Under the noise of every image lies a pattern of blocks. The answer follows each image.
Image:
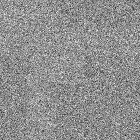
mirrored about the diagonal from the top left
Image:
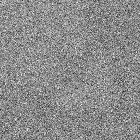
mirrored about the diagonal from the top left
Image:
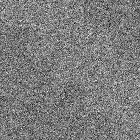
mirrored about the diagonal from the bottom left
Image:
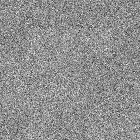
no symmetry
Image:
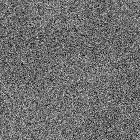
no symmetry
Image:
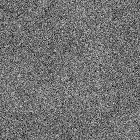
mirrored about the diagonal from the top left
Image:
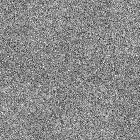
the same after a half turn
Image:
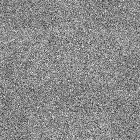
left and right mirror each other
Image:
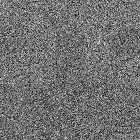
left and right mirror each other
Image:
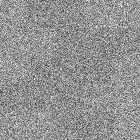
the same after a half turn
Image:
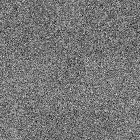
left and right mirror each other
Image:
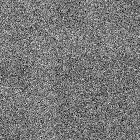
mirrored about the diagonal from the top left
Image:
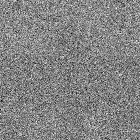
left and right mirror each other
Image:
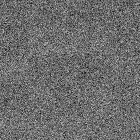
left and right mirror each other
